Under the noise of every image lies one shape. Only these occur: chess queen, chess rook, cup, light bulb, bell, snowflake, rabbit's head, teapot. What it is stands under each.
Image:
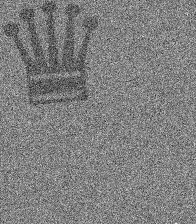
chess queen
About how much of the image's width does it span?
half
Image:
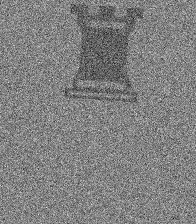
chess rook
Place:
top middle
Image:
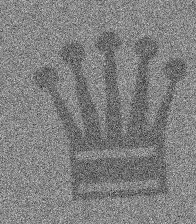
chess queen
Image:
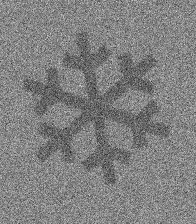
snowflake
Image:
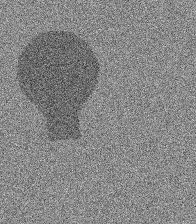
light bulb
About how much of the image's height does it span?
half
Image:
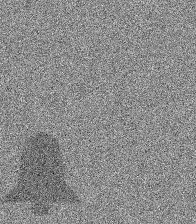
bell
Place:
bottom left
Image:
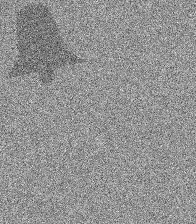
bell
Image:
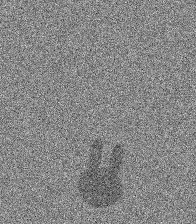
rabbit's head
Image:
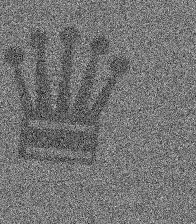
chess queen
